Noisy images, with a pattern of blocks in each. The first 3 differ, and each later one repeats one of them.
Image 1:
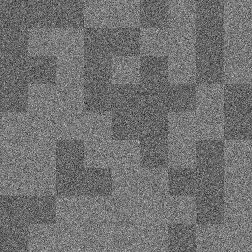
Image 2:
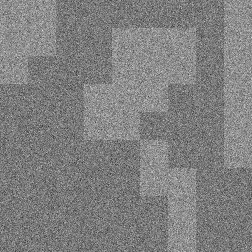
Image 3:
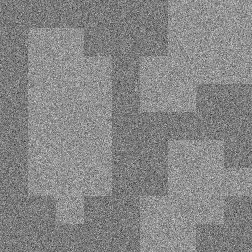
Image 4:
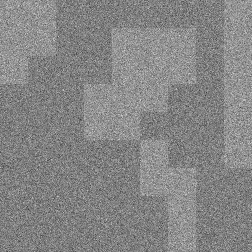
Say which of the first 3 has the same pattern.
2
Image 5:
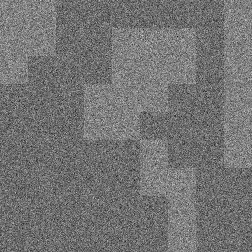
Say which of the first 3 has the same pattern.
2
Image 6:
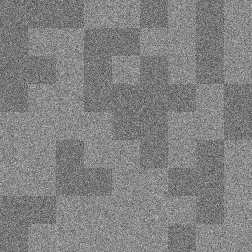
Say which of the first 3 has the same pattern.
1
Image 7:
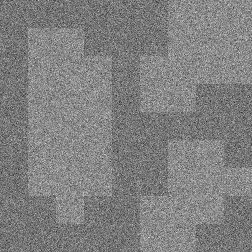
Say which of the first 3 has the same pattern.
3
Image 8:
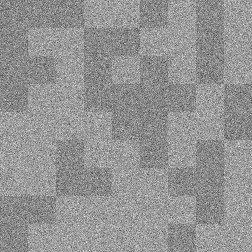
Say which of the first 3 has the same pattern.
1
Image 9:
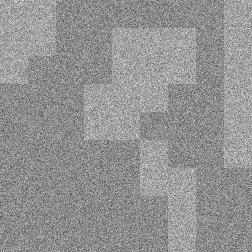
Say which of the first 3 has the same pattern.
2
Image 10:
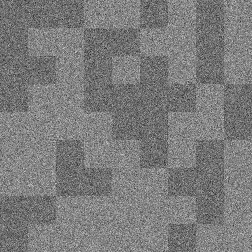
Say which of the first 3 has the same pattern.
1
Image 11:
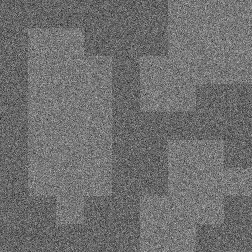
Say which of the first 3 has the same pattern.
3
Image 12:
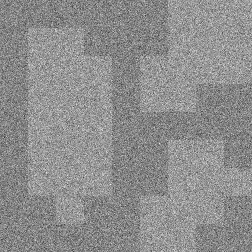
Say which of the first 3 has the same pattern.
3
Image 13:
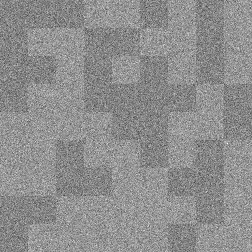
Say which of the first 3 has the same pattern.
1
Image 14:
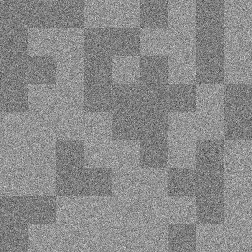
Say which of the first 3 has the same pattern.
1
